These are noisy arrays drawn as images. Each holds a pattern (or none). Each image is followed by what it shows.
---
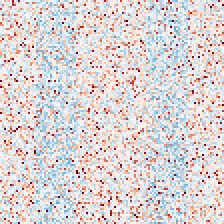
vertical stripes
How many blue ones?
2
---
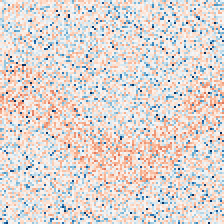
a wavy band
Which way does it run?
left to right
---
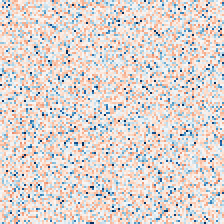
only noise
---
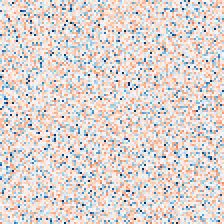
only noise
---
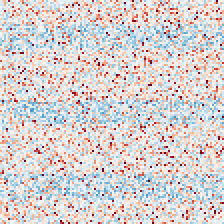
horizontal stripes
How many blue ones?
3
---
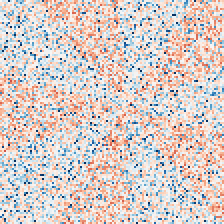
spokes from one point
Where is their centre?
centre
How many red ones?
5
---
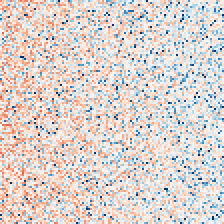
a smooth slope
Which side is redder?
left
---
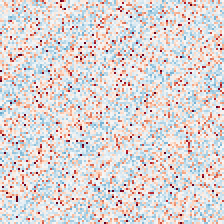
diagonal stripes
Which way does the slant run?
bottom left to top right
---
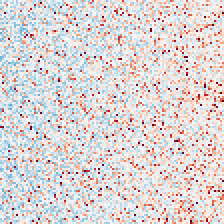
a smooth slope
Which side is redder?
right
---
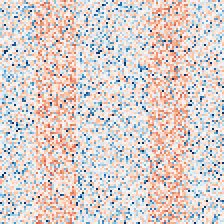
vertical stripes
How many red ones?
2
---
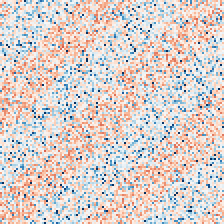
diagonal stripes
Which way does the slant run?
bottom left to top right
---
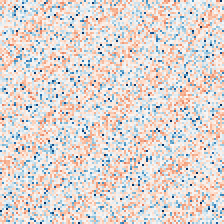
diagonal stripes
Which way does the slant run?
bottom left to top right
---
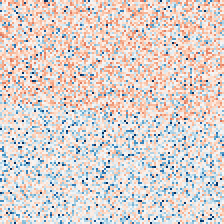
a sharp edge
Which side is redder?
top
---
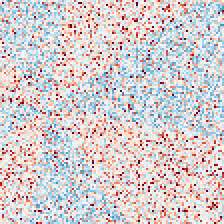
spokes from one point
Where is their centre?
middle left
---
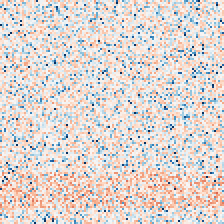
one horizontal stripe
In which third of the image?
bottom
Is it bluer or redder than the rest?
redder
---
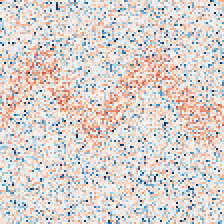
a wavy band
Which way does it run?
left to right
